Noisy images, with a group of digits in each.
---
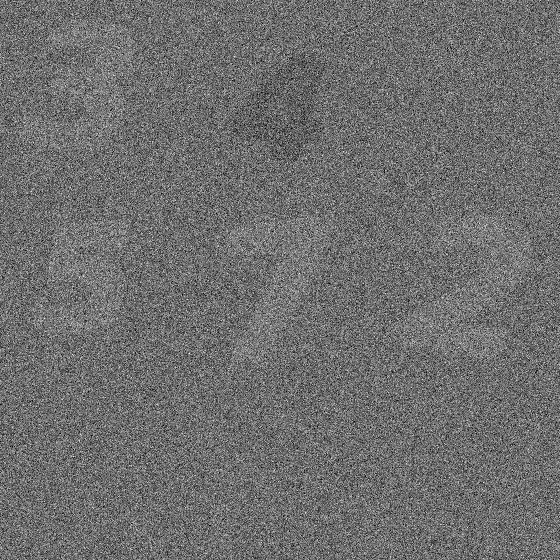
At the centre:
7
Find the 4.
top middle
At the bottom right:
nothing
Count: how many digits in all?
5
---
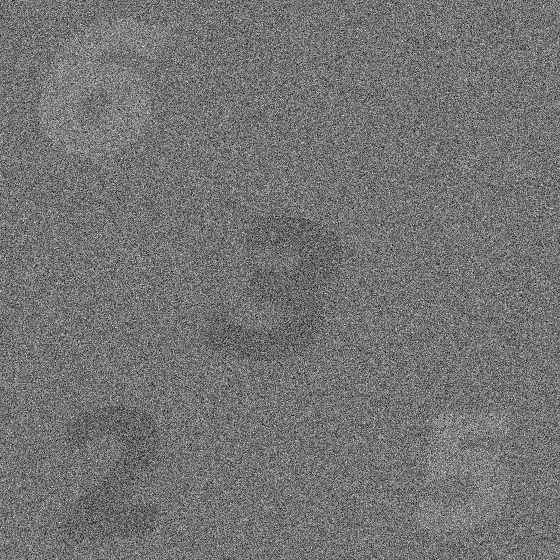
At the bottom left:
2
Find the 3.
centre
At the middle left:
nothing
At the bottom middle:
nothing
